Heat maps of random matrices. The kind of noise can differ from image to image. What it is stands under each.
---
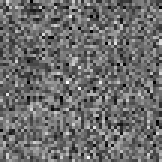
low rank plus noise
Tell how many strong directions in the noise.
five to eight
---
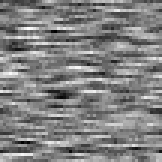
streaked along the rows
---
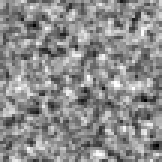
blotchy
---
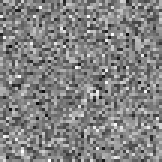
independent entries
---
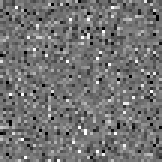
heavy tails
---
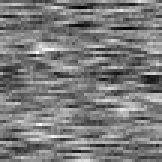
streaked along the rows
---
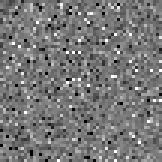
heavy tails
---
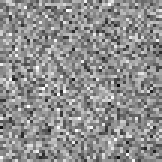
independent entries
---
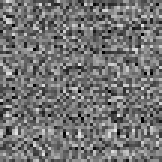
low rank plus noise
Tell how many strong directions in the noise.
three or four
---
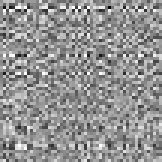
low rank plus noise
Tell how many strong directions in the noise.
one
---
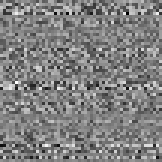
rows of uneven size
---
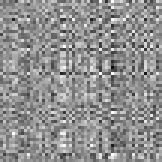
low rank plus noise
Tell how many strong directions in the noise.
one
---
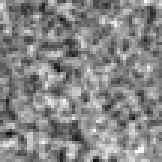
blotchy
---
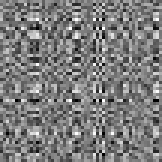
low rank plus noise
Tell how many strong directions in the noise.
one
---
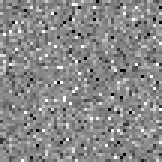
heavy tails
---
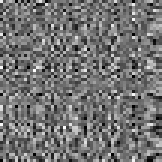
low rank plus noise
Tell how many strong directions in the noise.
two
